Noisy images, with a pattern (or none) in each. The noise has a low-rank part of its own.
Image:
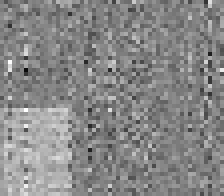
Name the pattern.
one block
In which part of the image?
bottom left
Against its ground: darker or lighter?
lighter
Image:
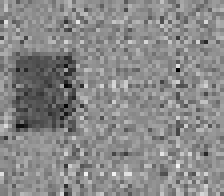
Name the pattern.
one block
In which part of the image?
middle left
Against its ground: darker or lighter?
darker
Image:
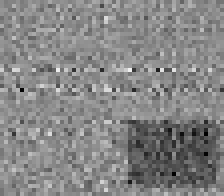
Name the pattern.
one block
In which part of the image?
bottom right
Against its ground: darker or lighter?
darker
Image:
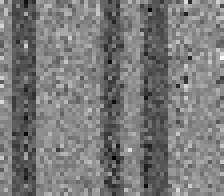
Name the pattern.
bands of columns
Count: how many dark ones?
3
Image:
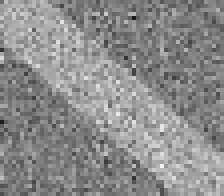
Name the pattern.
a diagonal band
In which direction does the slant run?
top left to bottom right
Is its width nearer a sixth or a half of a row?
a half
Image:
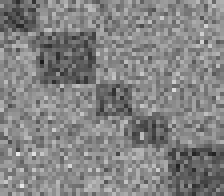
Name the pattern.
blocks along the diagonal
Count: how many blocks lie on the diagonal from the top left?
5
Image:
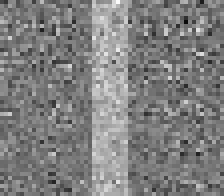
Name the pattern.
one band of columns
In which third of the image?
middle
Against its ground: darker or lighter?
lighter
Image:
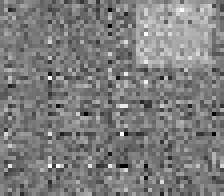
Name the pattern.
one block
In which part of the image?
top right
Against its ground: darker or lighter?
lighter
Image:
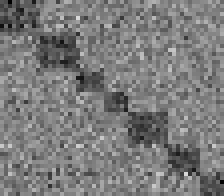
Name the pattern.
blocks along the diagonal
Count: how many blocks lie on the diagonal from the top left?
7
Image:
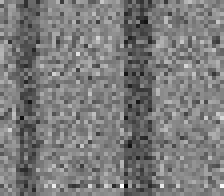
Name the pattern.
bands of columns
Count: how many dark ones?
2
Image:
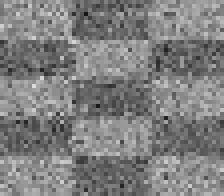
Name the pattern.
a checkerboard
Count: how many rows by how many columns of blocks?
5 by 3
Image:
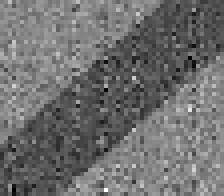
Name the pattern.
a diagonal band
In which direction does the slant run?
bottom left to top right
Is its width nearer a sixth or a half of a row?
a half
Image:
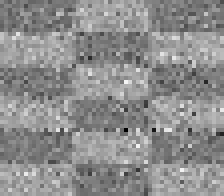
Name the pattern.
a checkerboard
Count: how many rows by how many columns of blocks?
6 by 3
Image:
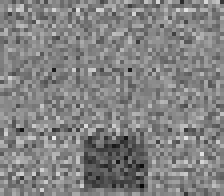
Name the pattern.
one block
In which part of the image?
bottom middle
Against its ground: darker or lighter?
darker
